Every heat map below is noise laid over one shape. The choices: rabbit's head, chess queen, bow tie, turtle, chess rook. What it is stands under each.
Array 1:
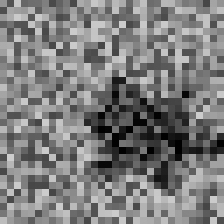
turtle
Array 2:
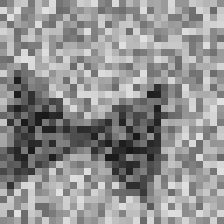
bow tie
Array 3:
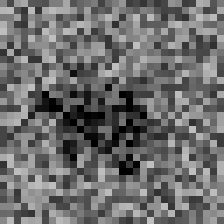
turtle
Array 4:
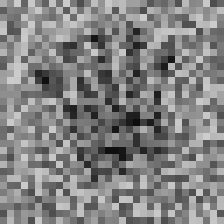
chess queen
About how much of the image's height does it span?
two thirds
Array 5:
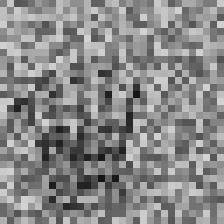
chess queen
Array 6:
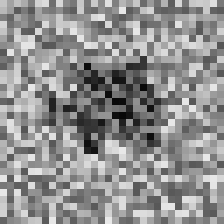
turtle
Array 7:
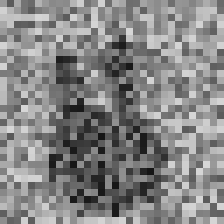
rabbit's head
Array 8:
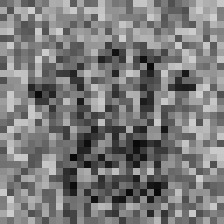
chess queen
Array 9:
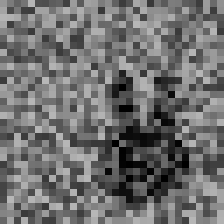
rabbit's head
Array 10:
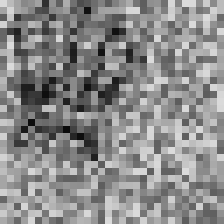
chess queen
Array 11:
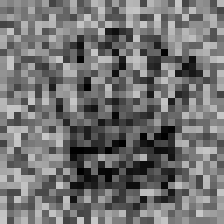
chess queen
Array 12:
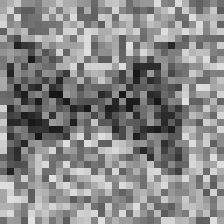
bow tie
